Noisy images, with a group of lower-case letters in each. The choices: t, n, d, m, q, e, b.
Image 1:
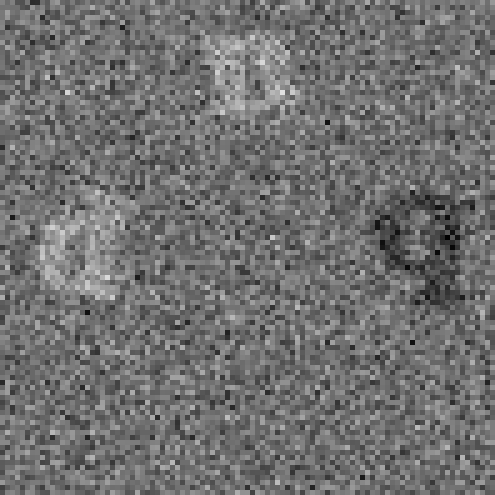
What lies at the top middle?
n
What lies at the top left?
nothing
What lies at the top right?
nothing
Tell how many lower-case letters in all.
3
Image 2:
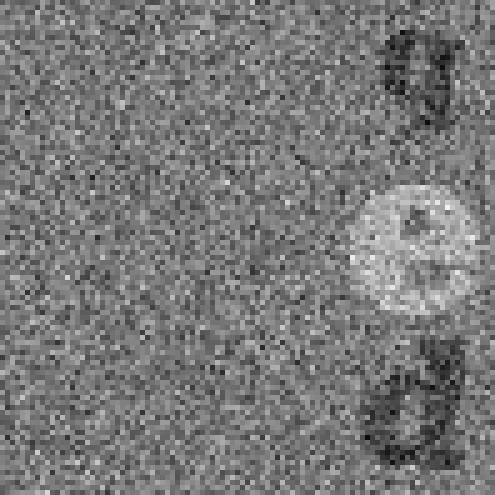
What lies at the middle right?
e
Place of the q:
top right
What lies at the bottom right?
d
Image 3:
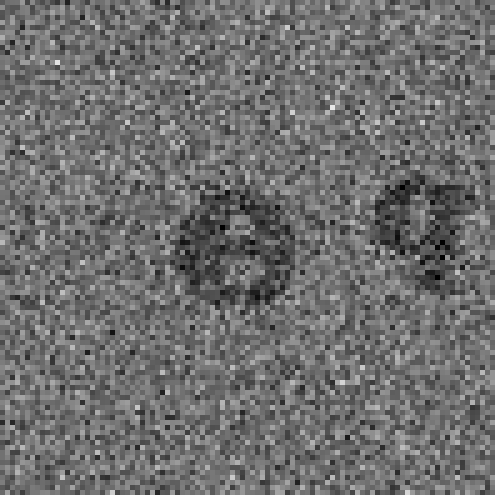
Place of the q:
middle right
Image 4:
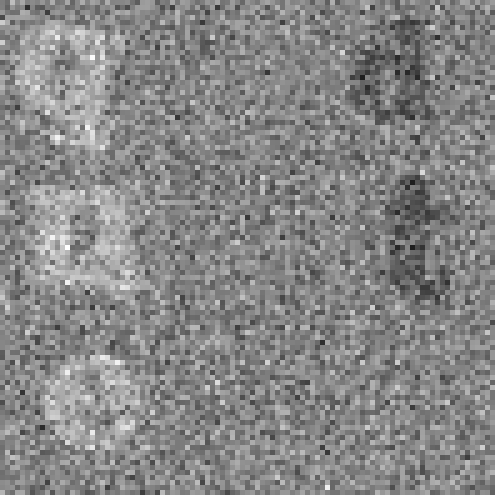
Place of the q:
top left
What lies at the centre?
nothing
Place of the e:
bottom left
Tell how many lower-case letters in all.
5
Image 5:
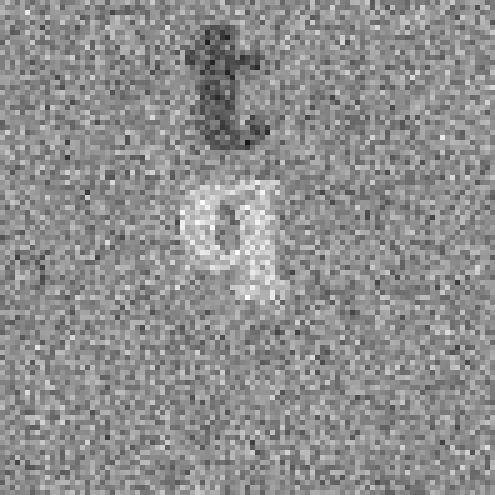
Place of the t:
top middle
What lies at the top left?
nothing
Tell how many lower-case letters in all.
2
